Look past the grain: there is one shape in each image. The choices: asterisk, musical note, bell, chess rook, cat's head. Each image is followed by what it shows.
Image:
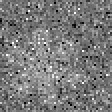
asterisk
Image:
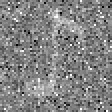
musical note
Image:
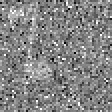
musical note
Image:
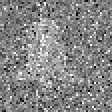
bell
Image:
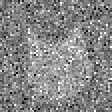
cat's head
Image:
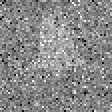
bell
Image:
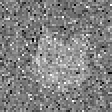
cat's head
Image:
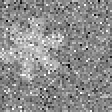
asterisk
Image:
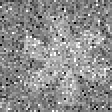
asterisk
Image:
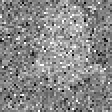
bell
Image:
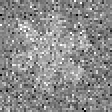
asterisk
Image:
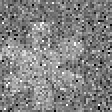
asterisk
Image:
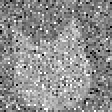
cat's head
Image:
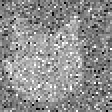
cat's head
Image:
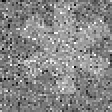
asterisk
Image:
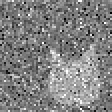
cat's head
